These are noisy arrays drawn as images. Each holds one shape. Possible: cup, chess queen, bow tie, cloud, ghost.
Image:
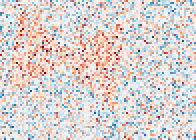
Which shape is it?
bow tie
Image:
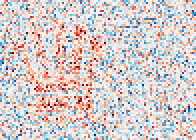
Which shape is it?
chess queen
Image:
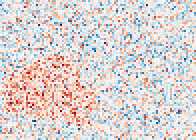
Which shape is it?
cloud
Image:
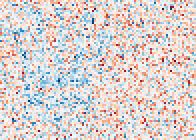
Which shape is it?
chess queen
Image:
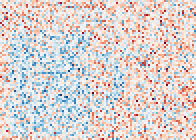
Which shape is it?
cup
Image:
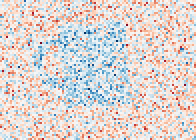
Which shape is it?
cup
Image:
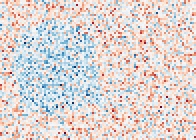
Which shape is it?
ghost
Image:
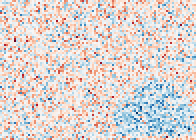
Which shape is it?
cloud
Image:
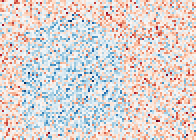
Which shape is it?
ghost
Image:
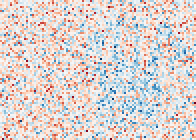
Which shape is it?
chess queen
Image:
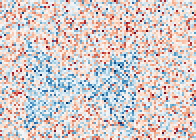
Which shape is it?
bow tie
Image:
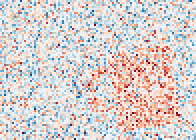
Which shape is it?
cup
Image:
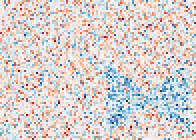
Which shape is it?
bow tie
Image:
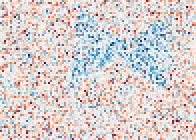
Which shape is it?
bow tie
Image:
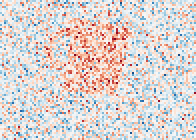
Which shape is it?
cup
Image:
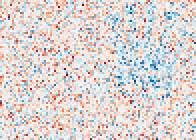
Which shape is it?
chess queen
